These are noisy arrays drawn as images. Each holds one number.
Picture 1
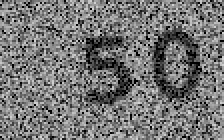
50
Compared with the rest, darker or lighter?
darker
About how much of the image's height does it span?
half
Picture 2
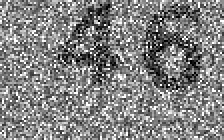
46
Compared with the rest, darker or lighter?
darker
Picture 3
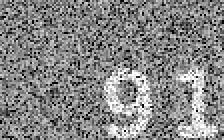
91
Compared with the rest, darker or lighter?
lighter
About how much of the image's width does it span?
half
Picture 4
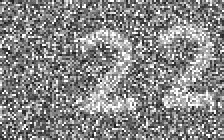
22
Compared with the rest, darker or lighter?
lighter
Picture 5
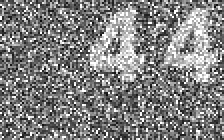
44
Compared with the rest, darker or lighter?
lighter
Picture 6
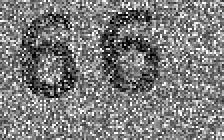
66
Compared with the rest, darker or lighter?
darker
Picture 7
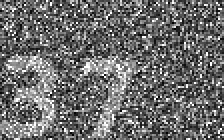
37
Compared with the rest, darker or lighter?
lighter
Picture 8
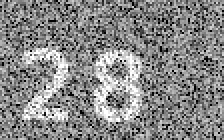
28
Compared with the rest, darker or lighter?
lighter
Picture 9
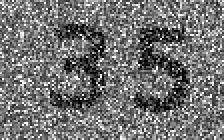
35
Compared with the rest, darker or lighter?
darker
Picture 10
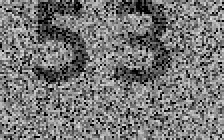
53
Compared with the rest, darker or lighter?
darker
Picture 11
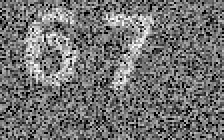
67
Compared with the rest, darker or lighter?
lighter
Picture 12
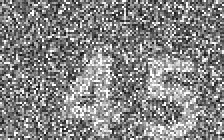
45
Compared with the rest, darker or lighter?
lighter
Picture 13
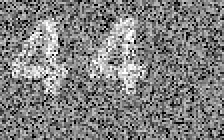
44
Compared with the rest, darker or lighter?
lighter
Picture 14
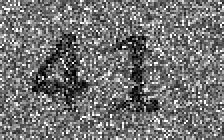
41
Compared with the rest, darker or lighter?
darker
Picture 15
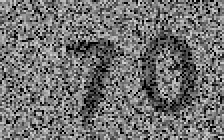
70
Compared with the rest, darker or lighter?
darker
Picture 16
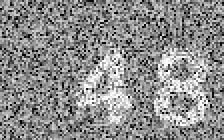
48
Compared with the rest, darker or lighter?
lighter
